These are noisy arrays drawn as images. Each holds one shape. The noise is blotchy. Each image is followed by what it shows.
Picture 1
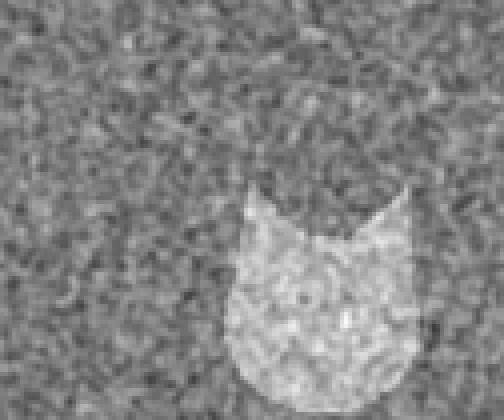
cat's head
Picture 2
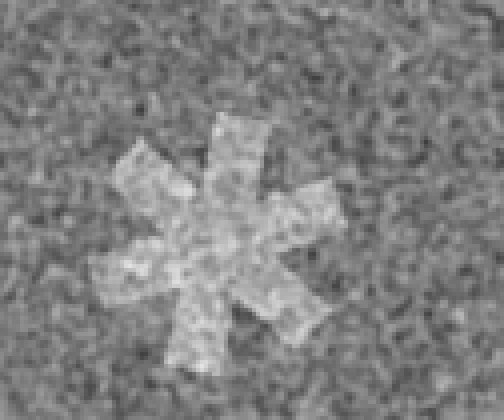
asterisk
